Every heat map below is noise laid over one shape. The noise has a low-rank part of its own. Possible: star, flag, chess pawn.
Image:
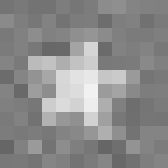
star
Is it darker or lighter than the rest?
lighter
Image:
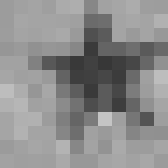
star
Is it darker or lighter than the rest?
darker
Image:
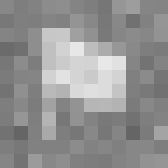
flag
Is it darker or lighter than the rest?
lighter
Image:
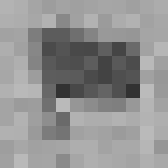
flag
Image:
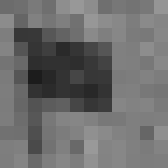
flag
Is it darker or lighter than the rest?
darker
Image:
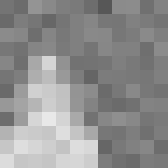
chess pawn
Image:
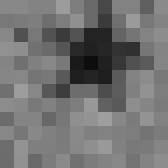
star
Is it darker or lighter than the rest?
darker
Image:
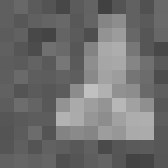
chess pawn
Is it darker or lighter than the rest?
lighter
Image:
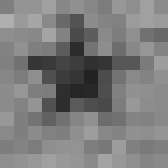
star
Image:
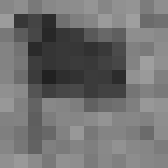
flag
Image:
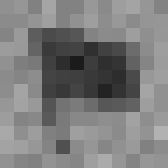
flag
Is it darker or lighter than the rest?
darker
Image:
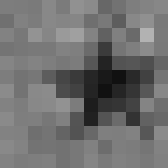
star
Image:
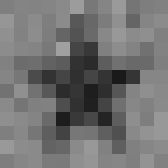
star
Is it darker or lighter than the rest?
darker
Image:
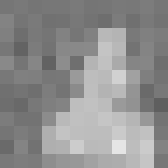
chess pawn
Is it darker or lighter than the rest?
lighter
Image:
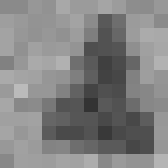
chess pawn
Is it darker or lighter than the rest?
darker
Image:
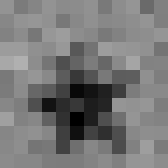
star
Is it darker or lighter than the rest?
darker
